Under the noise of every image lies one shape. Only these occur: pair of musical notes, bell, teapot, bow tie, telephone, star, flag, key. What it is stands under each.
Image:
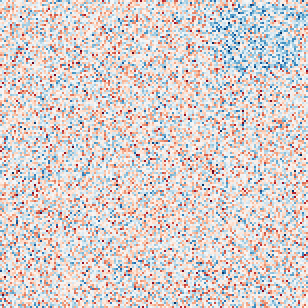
blue telephone, top right
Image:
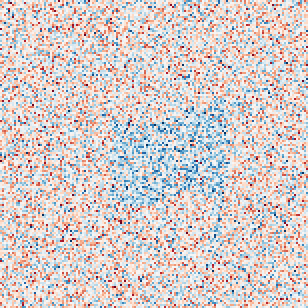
blue flag
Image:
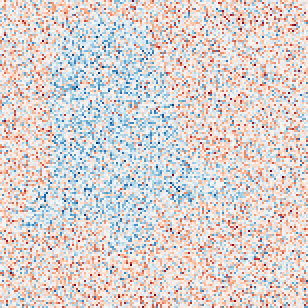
blue bell
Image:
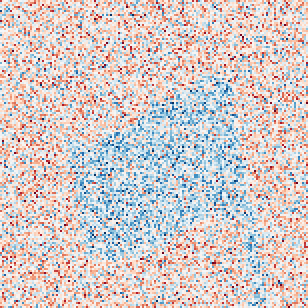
blue flag
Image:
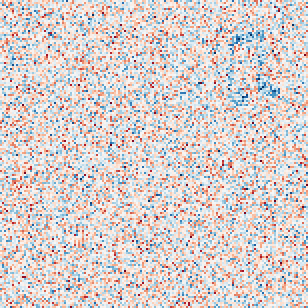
blue pair of musical notes, top right
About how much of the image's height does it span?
a quarter
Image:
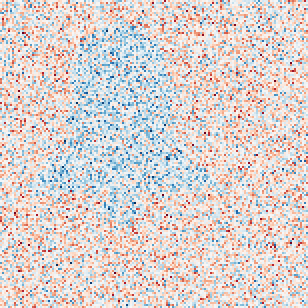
blue bell
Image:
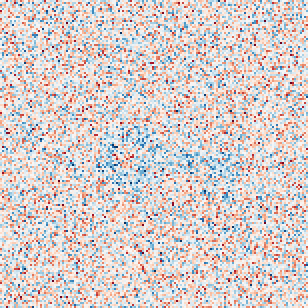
blue key
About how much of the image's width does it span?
half
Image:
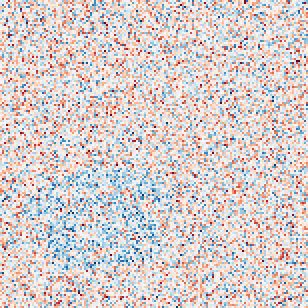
blue telephone
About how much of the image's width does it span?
half
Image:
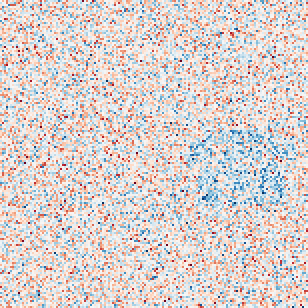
blue telephone, middle right
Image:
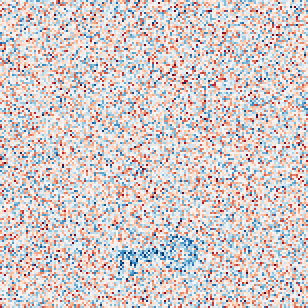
blue key, bottom middle
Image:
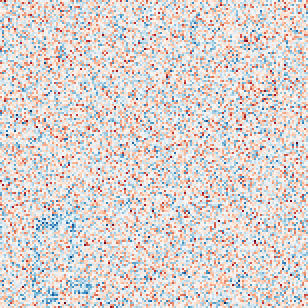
blue pair of musical notes, bottom left
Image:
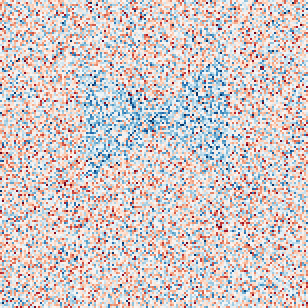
blue bow tie
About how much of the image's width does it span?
half
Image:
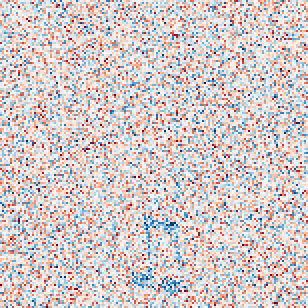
blue pair of musical notes, bottom middle
